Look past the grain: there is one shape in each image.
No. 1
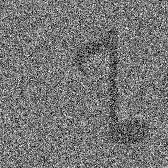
musical note
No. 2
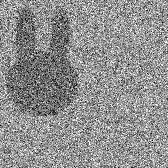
rabbit's head
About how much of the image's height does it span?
two thirds
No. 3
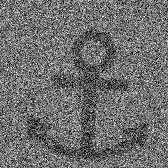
anchor
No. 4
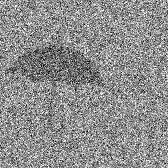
umbrella
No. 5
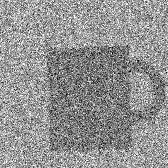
cup
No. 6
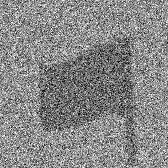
flag
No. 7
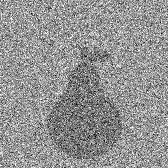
pear
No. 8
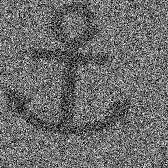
anchor
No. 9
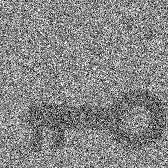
key
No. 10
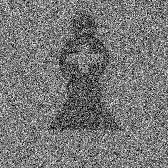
chess bishop
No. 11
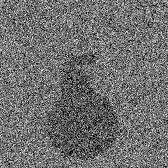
pear
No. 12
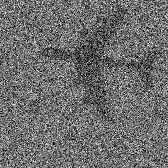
airplane
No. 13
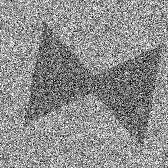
bow tie
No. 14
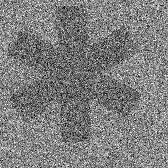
asterisk
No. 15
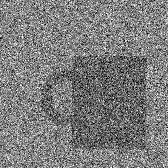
cup
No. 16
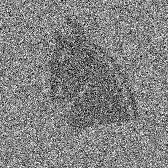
chess knight
